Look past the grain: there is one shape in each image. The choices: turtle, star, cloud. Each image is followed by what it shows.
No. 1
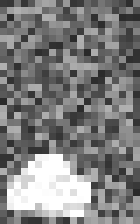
light cloud
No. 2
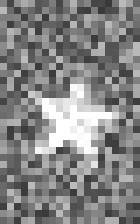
light star
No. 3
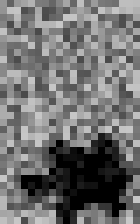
dark turtle
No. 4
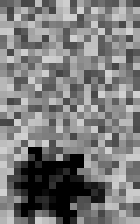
dark turtle
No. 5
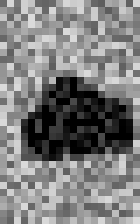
dark cloud
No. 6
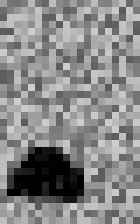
dark cloud
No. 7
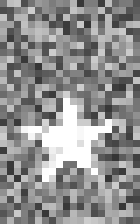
light star
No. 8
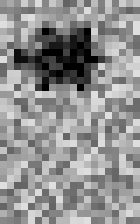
dark turtle
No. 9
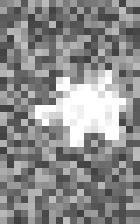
light turtle
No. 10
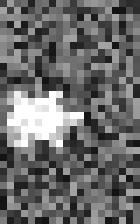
light turtle
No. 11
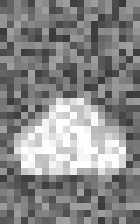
light cloud
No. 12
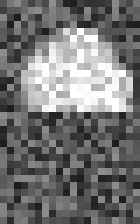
light cloud
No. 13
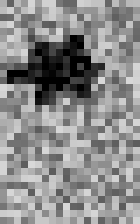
dark turtle
